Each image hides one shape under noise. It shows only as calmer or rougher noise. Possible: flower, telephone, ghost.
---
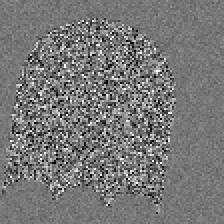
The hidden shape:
ghost
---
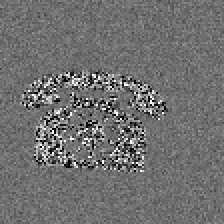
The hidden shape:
telephone
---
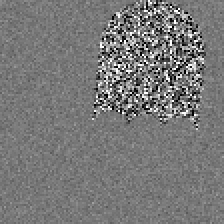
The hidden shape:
ghost
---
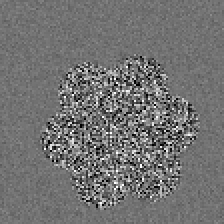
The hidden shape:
flower
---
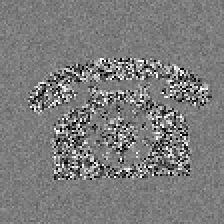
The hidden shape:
telephone
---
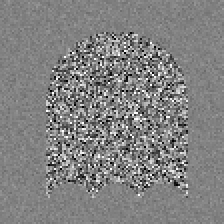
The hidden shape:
ghost
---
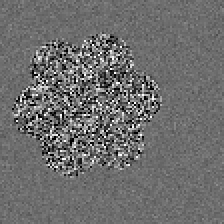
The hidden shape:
flower
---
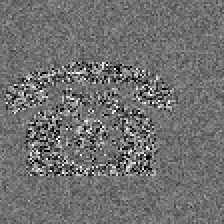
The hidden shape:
telephone
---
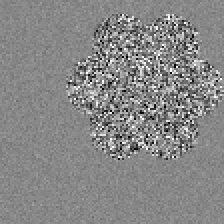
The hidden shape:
flower
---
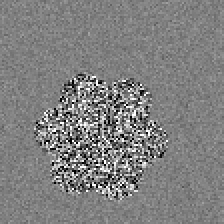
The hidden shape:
flower
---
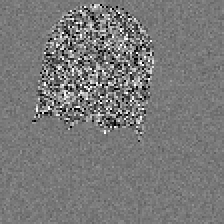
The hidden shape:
ghost
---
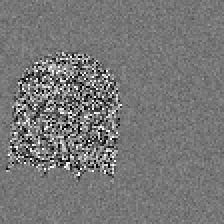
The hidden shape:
ghost
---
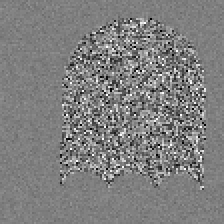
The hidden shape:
ghost
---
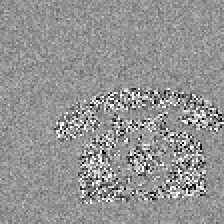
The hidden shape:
telephone
